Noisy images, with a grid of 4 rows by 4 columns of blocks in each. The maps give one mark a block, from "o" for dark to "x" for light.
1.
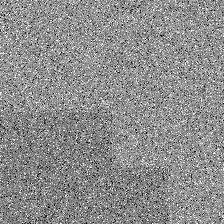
x x x x
x x x x
o o x x
o o o x
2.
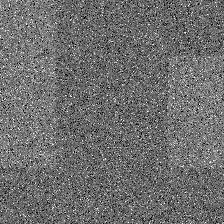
x o o o
x o o x
x o o x
o o o o
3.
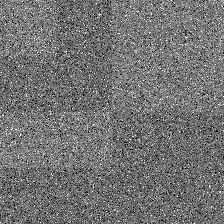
x o x x
o o x x
x x o o
o o o o
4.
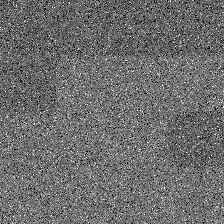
o o o o
o x x x
x x x o
x x x x
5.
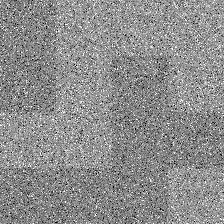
o x x x
o x o x
x x o o
o o o x
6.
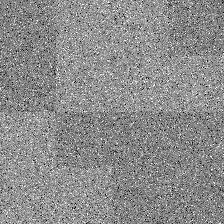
o x x o
o x x x
x o o o
x x o o
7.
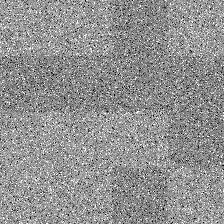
x x o x
o o o o
x x x o
x x o x
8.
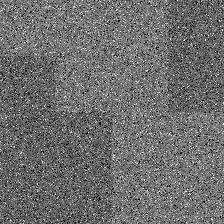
x x x o
o x x o
o o x x
o o x x
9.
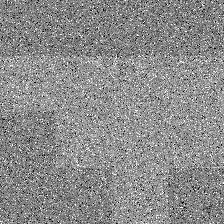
o o o o
x x x x
o x x x
o o x o
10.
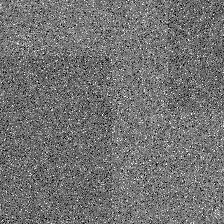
x x x o
o o x o
o o x x
o o x x
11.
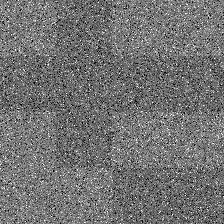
x o x x
o o o o
x o x x
x x o o
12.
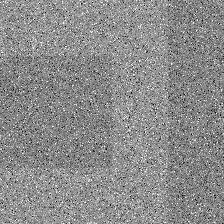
x x x o
o o x o
o o x o
x x x o
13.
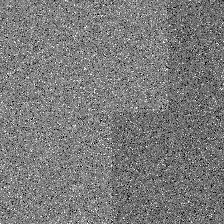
x x x o
x x x o
x x o o
x x o o
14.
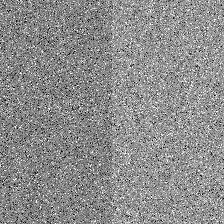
o o x x
o o x x
o o x x
o o x x
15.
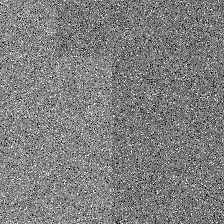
x o o o
x x o o
x x o o
x x o o
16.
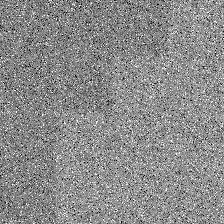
o o o x
o o x x
o x x x
o x x x
